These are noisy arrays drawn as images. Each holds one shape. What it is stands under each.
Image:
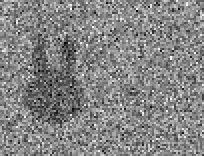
rabbit's head
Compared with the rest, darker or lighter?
darker
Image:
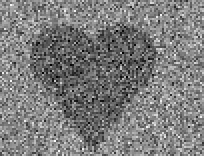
heart
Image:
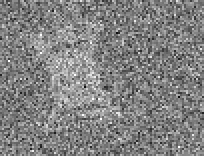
chess rook
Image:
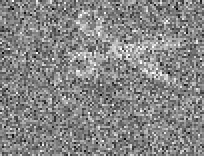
pair of scissors
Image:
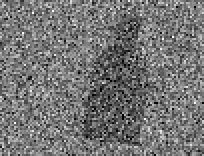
bottle
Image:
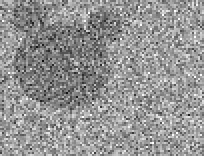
bear's head
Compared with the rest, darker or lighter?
darker
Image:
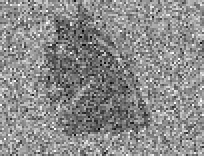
chess knight
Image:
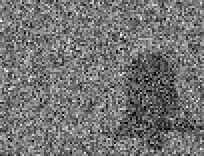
bell
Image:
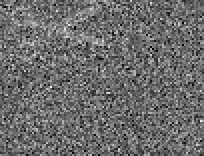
pair of scissors
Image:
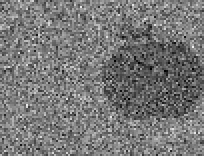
apple
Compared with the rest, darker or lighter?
darker
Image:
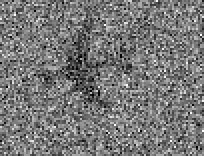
airplane
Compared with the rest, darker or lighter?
darker
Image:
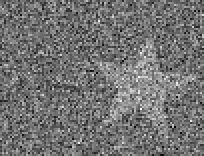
star
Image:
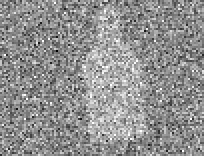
bottle
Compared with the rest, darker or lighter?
lighter
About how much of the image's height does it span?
nearly all
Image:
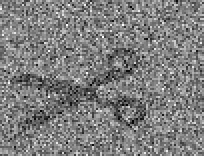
pair of scissors
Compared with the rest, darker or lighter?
darker
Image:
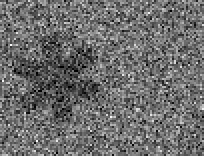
asterisk
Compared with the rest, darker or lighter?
darker
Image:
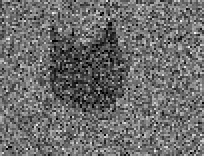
cat's head
